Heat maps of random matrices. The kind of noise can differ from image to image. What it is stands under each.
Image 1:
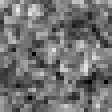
blotchy
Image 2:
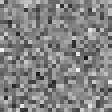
independent entries
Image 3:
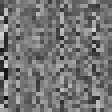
columns of uneven size
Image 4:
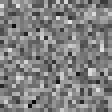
independent entries
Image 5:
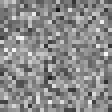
independent entries
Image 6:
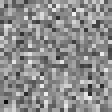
independent entries
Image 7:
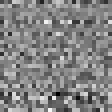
rows of uneven size
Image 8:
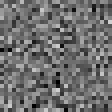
low rank plus noise
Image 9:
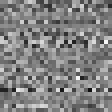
rows of uneven size
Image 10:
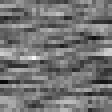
streaked along the rows
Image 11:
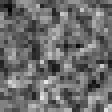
blotchy
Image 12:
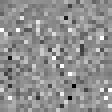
heavy tails
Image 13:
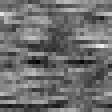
streaked along the rows
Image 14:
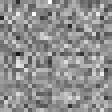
low rank plus noise
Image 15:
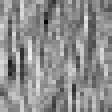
streaked along the columns
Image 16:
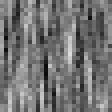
streaked along the columns
